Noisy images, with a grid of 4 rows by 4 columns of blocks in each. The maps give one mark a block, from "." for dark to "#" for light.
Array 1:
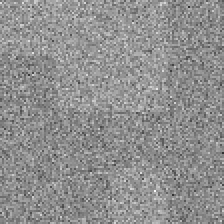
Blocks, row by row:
# # # .
. # # .
. . . .
. . # .
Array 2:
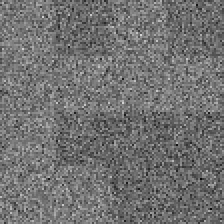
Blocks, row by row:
# . # .
# # # #
# . . .
# # . .
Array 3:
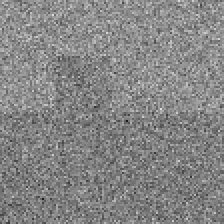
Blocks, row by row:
# # # #
# . # #
. . . .
. . . .
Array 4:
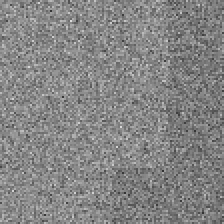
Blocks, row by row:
# # # .
# # # .
# # # .
# # . .
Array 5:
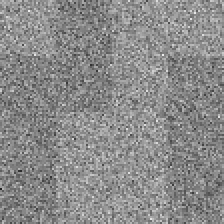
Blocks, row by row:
# . # #
. . # .
. # # .
. # # .
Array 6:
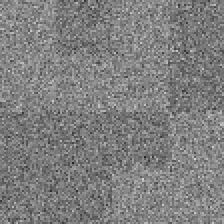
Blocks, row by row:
# . # .
# # # .
. . . #
. . # #
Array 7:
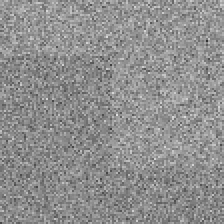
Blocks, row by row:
# # # #
. . # #
. . # #
. . . .
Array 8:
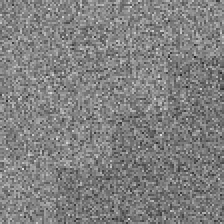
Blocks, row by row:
# # # #
# # # .
# # . .
# . . .
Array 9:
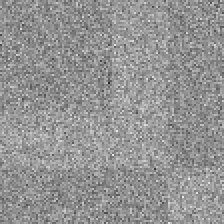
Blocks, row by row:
. . # .
. . # .
# # # .
. . . #
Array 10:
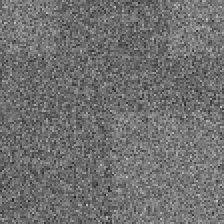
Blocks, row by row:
# . . #
. . . .
. . # #
. . # #
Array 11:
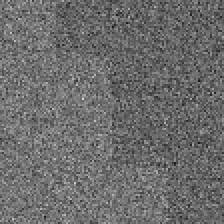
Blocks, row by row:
# . . .
# # . .
# # . .
# # # .
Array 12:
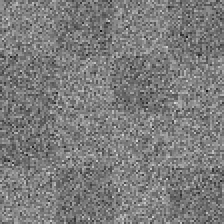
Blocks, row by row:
# . # .
. # . #
. # # #
# . # .
